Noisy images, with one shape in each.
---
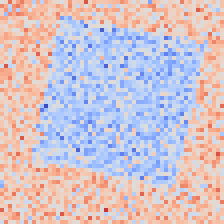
square
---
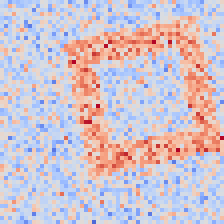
square frame
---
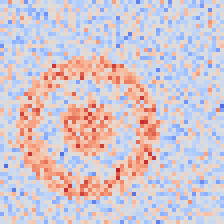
bullseye
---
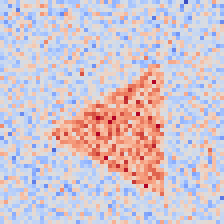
triangle
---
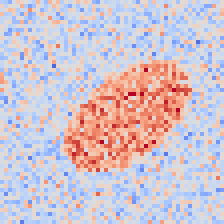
ellipse
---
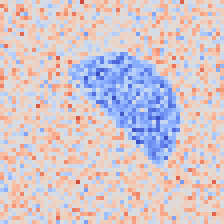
half disc
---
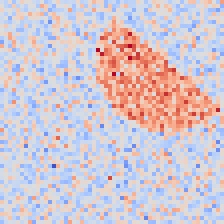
half disc
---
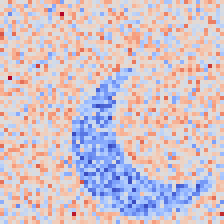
crescent
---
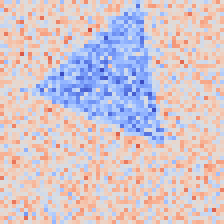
triangle
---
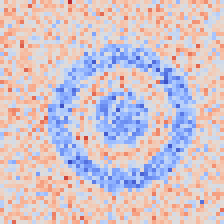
bullseye
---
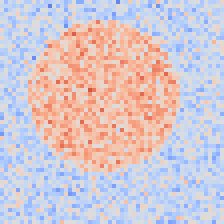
disc
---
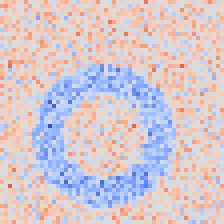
ring
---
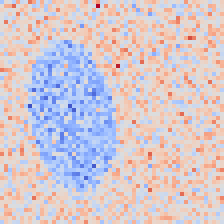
ellipse
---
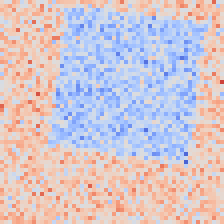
square
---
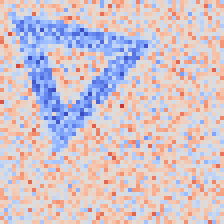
triangle frame
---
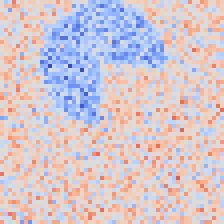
disc with a wedge cut out
